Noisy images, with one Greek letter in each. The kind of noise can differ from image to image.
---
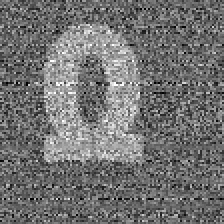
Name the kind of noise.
rows of uneven size
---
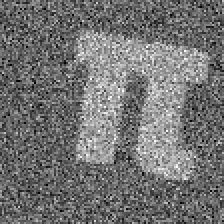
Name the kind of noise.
independent entries
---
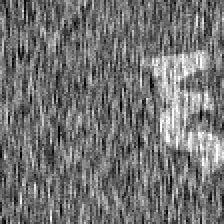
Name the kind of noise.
streaked along the columns
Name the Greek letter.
xi
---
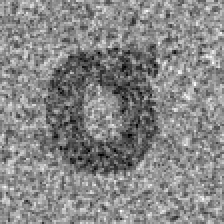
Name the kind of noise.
blotchy
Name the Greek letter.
sigma
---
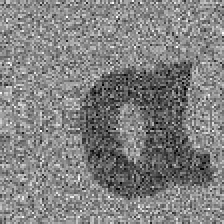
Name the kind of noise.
low rank plus noise
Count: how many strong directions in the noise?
five to eight
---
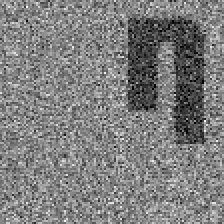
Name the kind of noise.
low rank plus noise
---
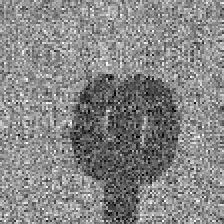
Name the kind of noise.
low rank plus noise
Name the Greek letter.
phi
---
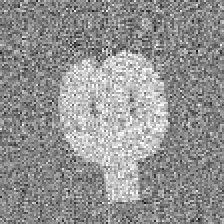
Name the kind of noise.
low rank plus noise
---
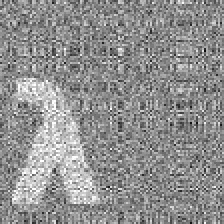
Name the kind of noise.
low rank plus noise
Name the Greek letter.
lambda
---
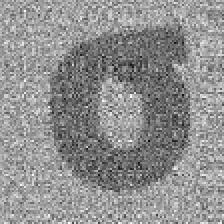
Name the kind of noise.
low rank plus noise
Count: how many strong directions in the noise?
two
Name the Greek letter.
sigma
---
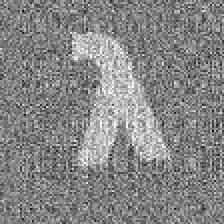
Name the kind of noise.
low rank plus noise
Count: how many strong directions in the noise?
two
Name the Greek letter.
lambda
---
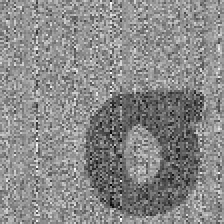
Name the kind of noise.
columns of uneven size
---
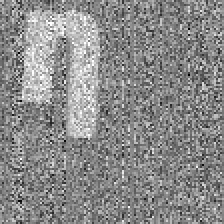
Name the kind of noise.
columns of uneven size
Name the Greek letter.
eta
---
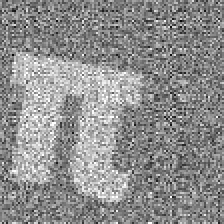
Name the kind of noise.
low rank plus noise
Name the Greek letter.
pi
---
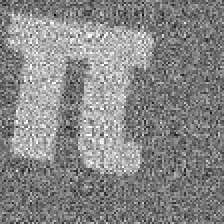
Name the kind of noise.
low rank plus noise
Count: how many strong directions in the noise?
two
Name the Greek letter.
pi
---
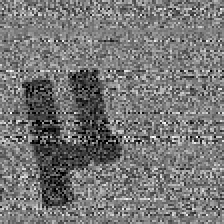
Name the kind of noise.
rows of uneven size
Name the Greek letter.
mu
